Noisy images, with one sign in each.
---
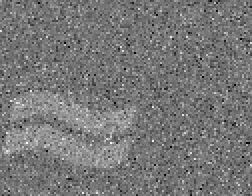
approximately sign
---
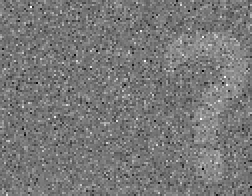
question mark
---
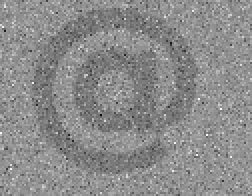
at sign
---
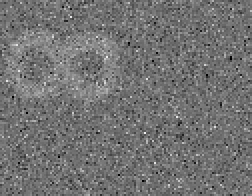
infinity sign
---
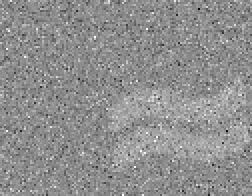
approximately sign
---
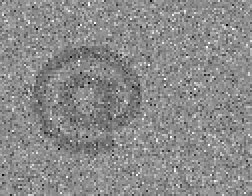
at sign
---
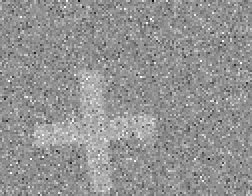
plus sign
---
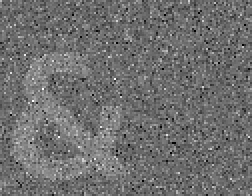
ampersand
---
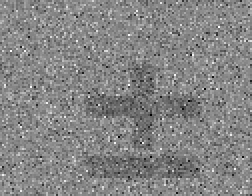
plus-minus sign
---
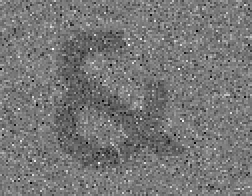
ampersand
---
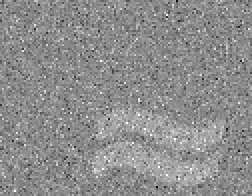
approximately sign
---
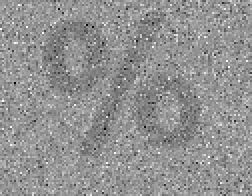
percent sign
